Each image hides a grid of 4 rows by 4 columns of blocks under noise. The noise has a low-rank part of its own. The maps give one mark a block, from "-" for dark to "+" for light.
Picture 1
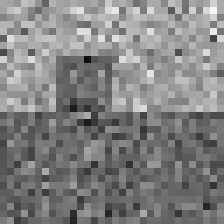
+ + + +
+ - + +
- - - -
- - - -
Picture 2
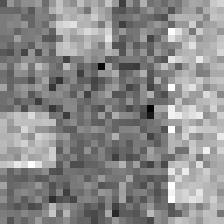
- + - +
- - - +
+ - - +
- - - +
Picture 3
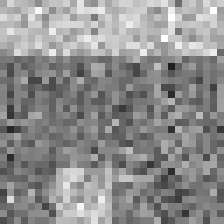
+ + + +
- - - -
- - - -
- + - -
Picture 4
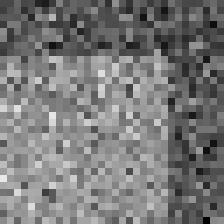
- - - -
+ + + -
+ + + -
+ + + -
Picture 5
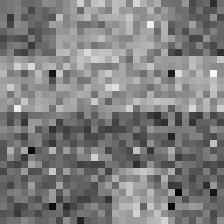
- + + -
+ + + +
- - - -
- - + -
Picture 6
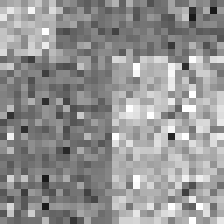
+ - - -
- - + +
- - + +
- - + +
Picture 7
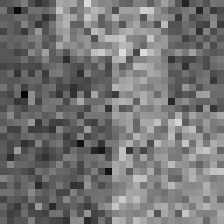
- + + -
- - + -
- - + +
- - + +
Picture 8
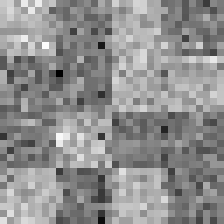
+ - + -
- - + +
- + - -
+ - + -
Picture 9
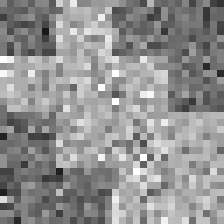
- + - -
+ + + -
- + + +
- - + +
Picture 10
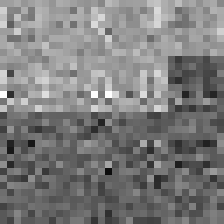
+ + + +
+ + + -
- - - -
- - - -
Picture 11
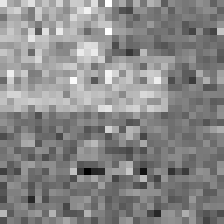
+ + - -
+ + + -
- - - -
- - - -
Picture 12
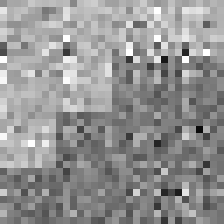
+ + + +
+ + - -
+ - - -
- - - -
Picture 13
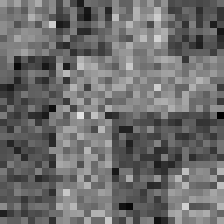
+ - + -
- + + +
- + - -
- + - +
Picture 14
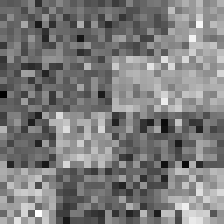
- - - +
- - + +
- + - -
+ - - +
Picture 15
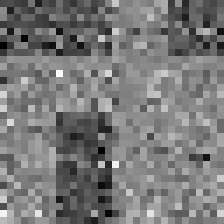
- - + -
+ + + +
+ - + +
+ - + +
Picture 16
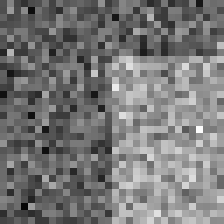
- - - -
- - + +
- - + +
- - + +
